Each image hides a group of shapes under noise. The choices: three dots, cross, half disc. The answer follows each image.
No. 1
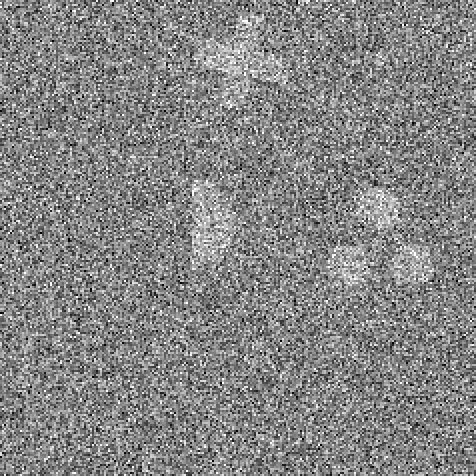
top middle: cross; centre: half disc; middle right: three dots
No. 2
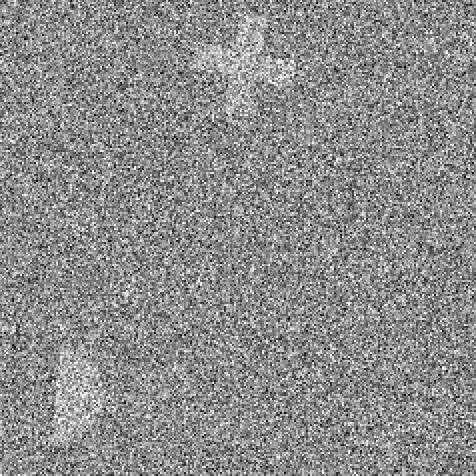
top middle: cross; bottom left: half disc
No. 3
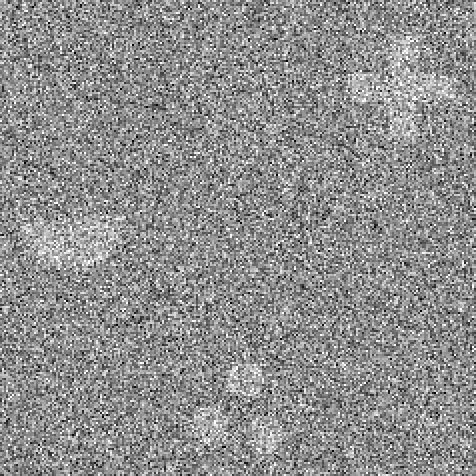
top right: cross; middle left: half disc; bottom middle: three dots
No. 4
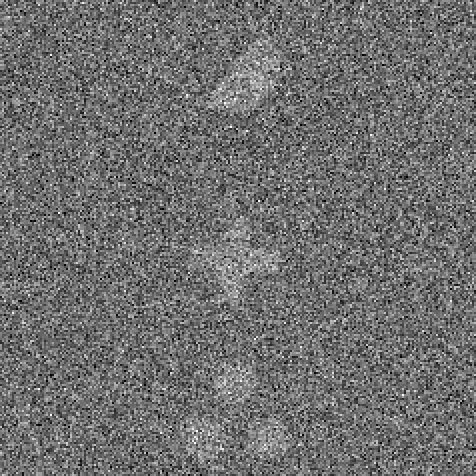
top middle: half disc; centre: cross; bottom middle: three dots
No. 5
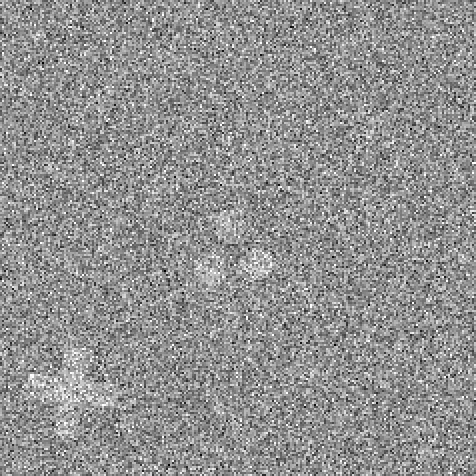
centre: three dots; bottom left: cross
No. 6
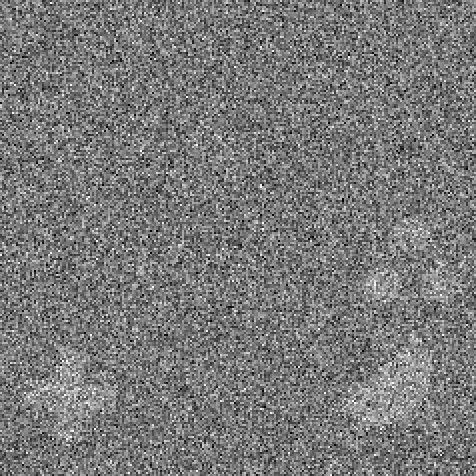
middle right: three dots; bottom left: cross; bottom right: half disc
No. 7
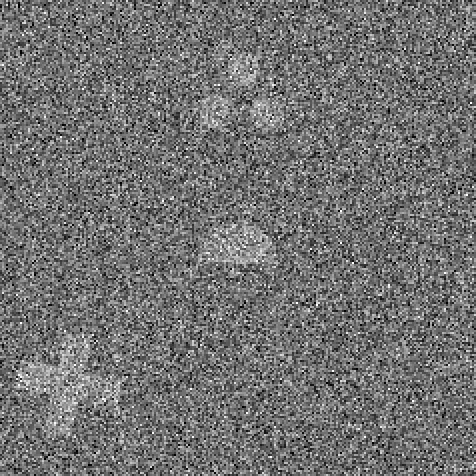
top middle: three dots; centre: half disc; bottom left: cross
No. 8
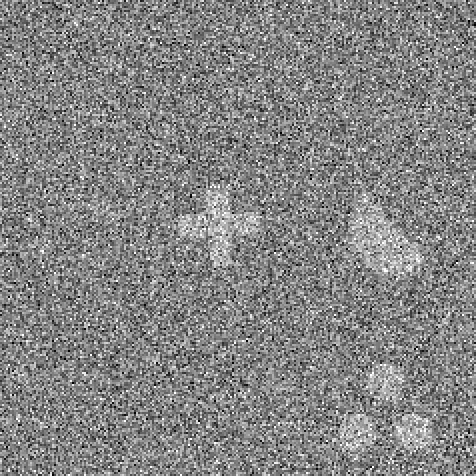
centre: cross; middle right: half disc; bottom right: three dots
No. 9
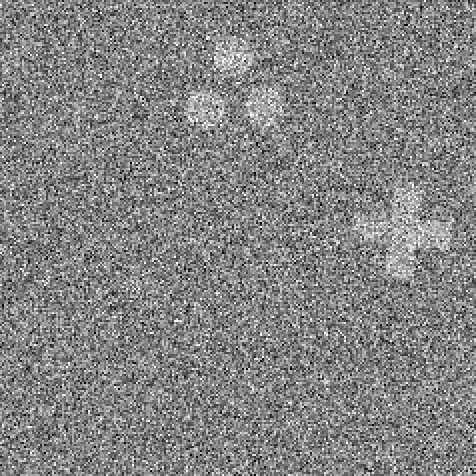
top middle: three dots; middle right: cross
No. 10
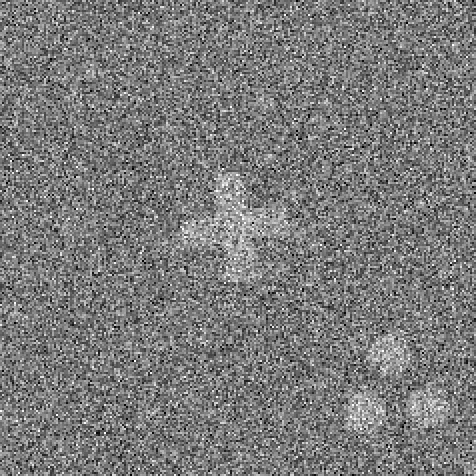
centre: cross; bottom right: three dots
